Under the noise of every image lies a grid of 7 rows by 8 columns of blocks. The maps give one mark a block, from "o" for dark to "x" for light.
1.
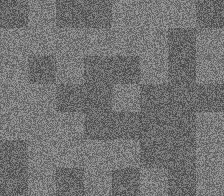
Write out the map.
oxooxxxo
xxxxxxox
xoxooxox
xxooxooo
xxxoooox
oxxxxoox
oxoxoxox
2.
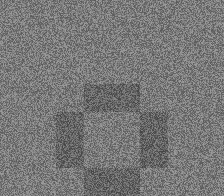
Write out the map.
xxxxxxxx
xxxxxxxx
xxxxxxxx
xxxooxxx
xxoxxoxx
xxoxxoxx
xxxooxxx
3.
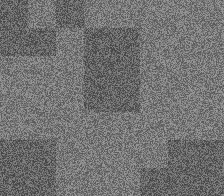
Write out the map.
oxoxxxxx
ooxooxxx
xxxooxxx
xxxooxxx
xxxxxxxx
ooxxxxoo
ooxxxooo
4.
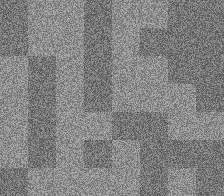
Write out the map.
oxxoxxoo
oxxoxooo
xoxoxxoo
xoxoxxxo
xoxxooxx
xoxoxooo
oxxxxoxo
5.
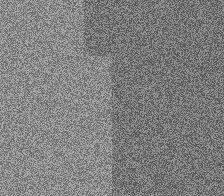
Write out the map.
xxxooooo
xxxooooo
xxxxoooo
xxxxoooo
xxxxoooo
xxxxoooo
xxxxoooo
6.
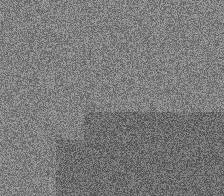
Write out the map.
xxxxxxxx
xxxxxxxx
xxxxxxxx
xxxxxxxx
xxxooooo
xxoooooo
xxoooooo
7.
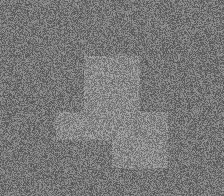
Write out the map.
oooooooo
oooooooo
oooxxooo
oooxxooo
ooxxxxoo
ooooxxoo
oooooooo
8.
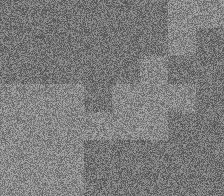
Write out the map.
ooooooxx
ooooooxo
oooooxoo
xxxoxxxo
xxxxxxoo
xxxooooo
xxxooooo
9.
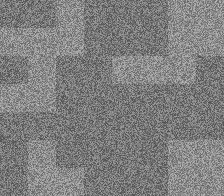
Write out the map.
ooxoooxx
xxxoooxx
oxooxxxo
xxoooooo
oooooooo
oxooooxx
oxxoooxx
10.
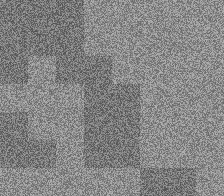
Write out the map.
oooxxxxx
oooxxxxx
oxooxxxx
xxxooxxx
oxxooxxx
ooxooxxx
xxxxxoox
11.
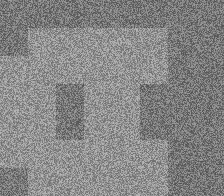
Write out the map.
oooooooo
oxxxxxoo
xxxxxxoo
xxoxxooo
xxoxxooo
xxxxxxoo
oxxxxxoo
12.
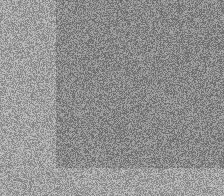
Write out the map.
xxoooooo
xxoooooo
xxoooooo
xxoooooo
xxoooooo
xxoooooo
xxxxxxxx
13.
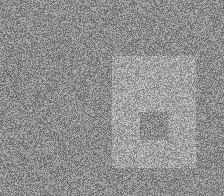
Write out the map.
oooooooo
oooooooo
ooooxxxo
ooooxxxo
ooooxoxo
ooooxxxo
oooooooo
